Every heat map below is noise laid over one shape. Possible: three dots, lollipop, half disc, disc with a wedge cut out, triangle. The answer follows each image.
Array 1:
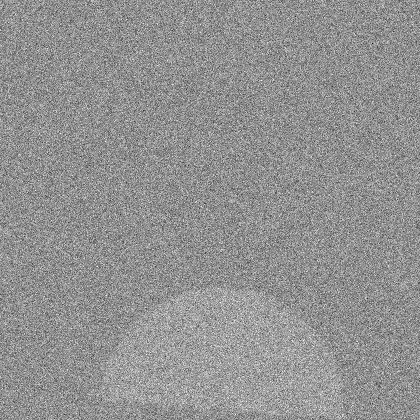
light half disc
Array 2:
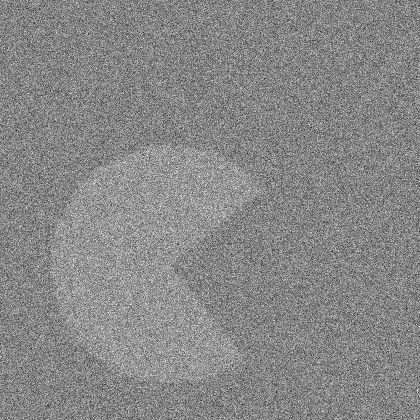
light disc with a wedge cut out
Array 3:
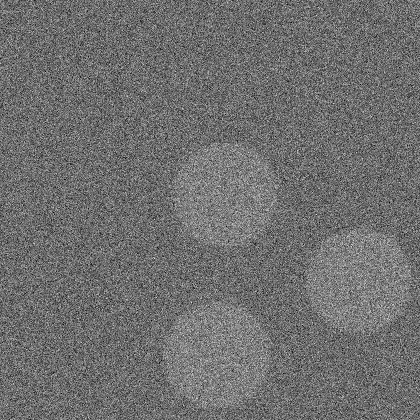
light three dots
